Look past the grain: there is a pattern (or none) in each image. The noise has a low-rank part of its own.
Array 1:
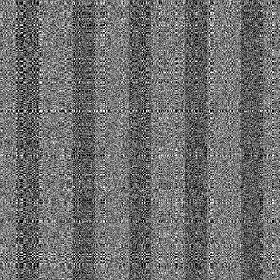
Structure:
vertical stripes
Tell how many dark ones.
5
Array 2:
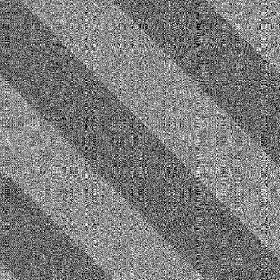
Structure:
diagonal stripes
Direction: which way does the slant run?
top left to bottom right
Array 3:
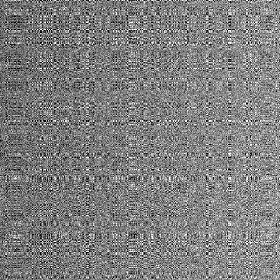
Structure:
a smooth slope
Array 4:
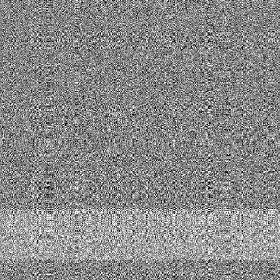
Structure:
one horizontal stripe
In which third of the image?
bottom
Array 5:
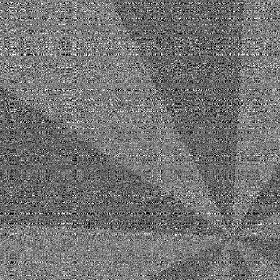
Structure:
spokes from one point
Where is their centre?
bottom right
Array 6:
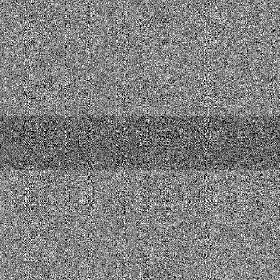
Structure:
one horizontal stripe
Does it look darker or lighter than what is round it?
darker
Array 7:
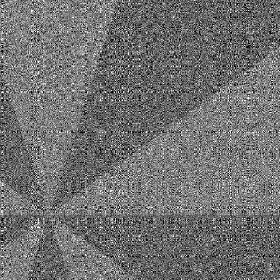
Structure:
spokes from one point
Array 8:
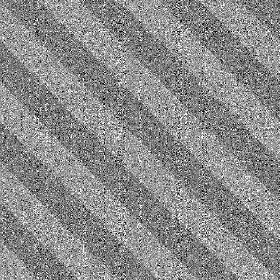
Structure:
diagonal stripes
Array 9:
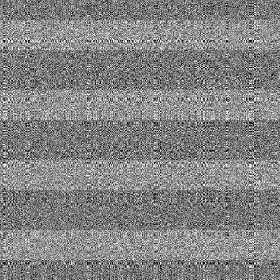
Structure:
horizontal stripes
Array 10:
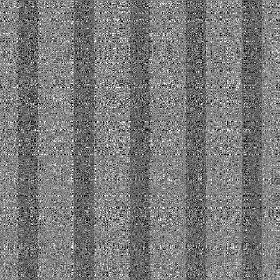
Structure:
vertical stripes
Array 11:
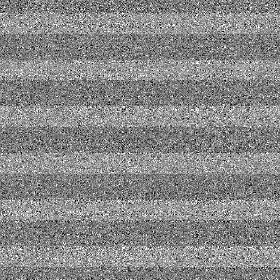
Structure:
horizontal stripes
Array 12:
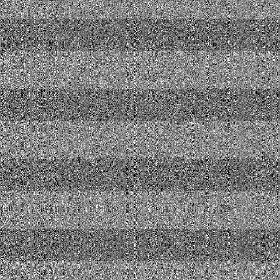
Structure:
horizontal stripes
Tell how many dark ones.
4
